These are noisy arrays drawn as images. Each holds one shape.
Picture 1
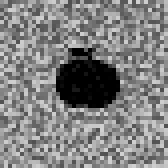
dark apple, centre
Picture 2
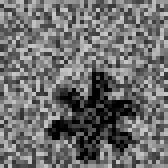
dark asterisk
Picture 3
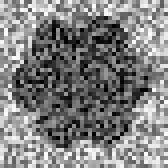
dark flower
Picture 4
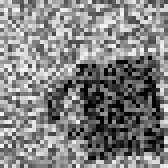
dark cup
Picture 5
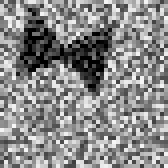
dark bow tie
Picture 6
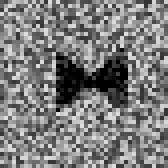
dark bow tie, centre
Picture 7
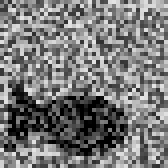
dark fish
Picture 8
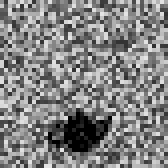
dark teapot, bottom middle
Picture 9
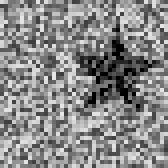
dark star
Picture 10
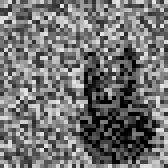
dark rabbit's head
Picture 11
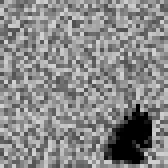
dark chess knight, bottom right
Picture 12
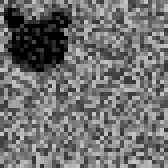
dark bear's head, top left
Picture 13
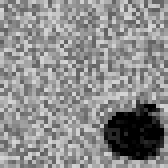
dark apple, bottom right
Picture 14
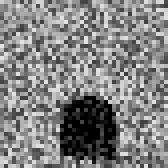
dark ghost, bottom middle
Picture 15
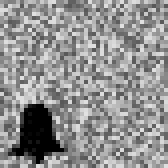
dark bell, bottom left
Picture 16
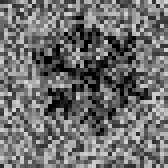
dark snowflake
